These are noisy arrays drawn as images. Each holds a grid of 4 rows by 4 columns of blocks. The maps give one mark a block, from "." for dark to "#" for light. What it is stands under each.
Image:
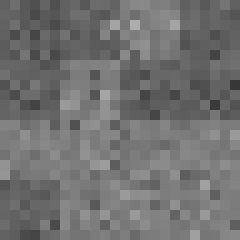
. . # .
. # . .
# # # #
. # # #
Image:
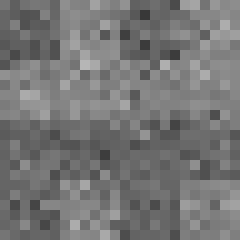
. # . #
# # # #
. . . .
. # . #
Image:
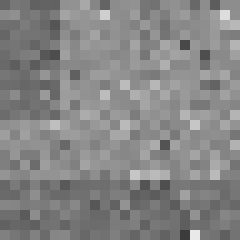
. # # #
. # # #
# # # #
. . . .
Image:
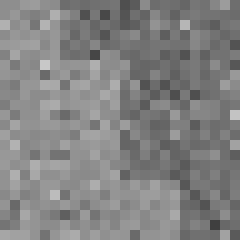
# . . .
# # . .
# # . .
# # # .
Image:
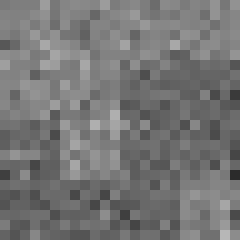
# # # #
# # . .
. # . .
. . . #
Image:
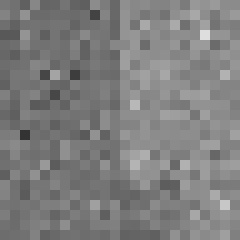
. . # #
. . # #
. . # #
. . . #
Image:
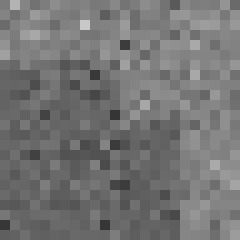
# # # #
. . # #
. . . #
. . . #
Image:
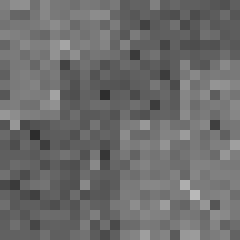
# # . .
# . . #
. . # #
. . # #
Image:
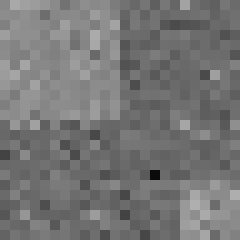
# # . .
# # . .
. . . .
. . . #
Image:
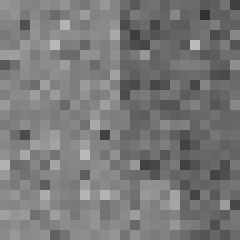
# # . .
# # . .
# # . .
# # # .
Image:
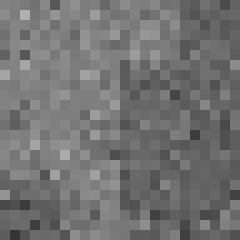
# # # .
# # . .
# # . .
. # . .
